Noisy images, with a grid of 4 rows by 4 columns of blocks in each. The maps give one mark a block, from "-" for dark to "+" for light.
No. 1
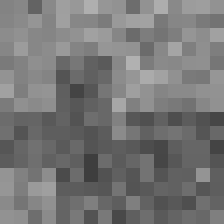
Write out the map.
++++
+-++
----
+---
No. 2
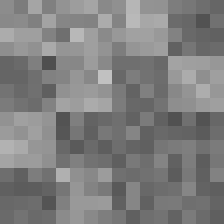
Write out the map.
+++-
-+-+
+---
-+--
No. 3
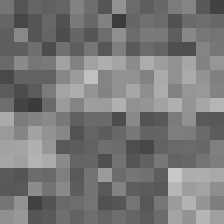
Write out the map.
----
-+++
+---
---+
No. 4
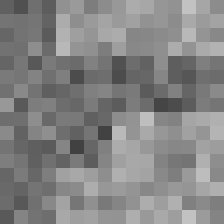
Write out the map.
-+++
----
--++
-+++
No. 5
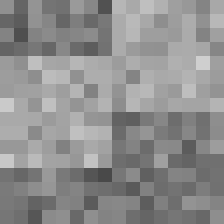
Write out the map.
--++
++++
++--
----
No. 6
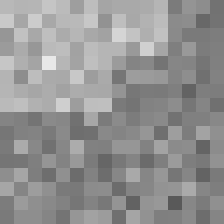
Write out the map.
+++-
++--
----
----
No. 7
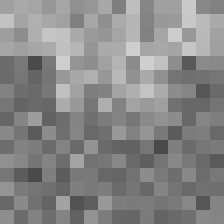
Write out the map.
++++
-++-
----
----
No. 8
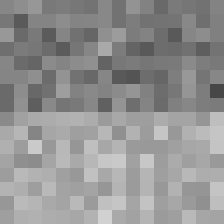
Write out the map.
----
----
++++
++++
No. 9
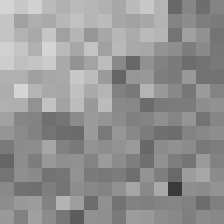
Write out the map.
+++-
++--
----
----
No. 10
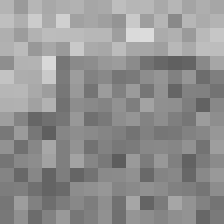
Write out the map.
++++
+---
----
----
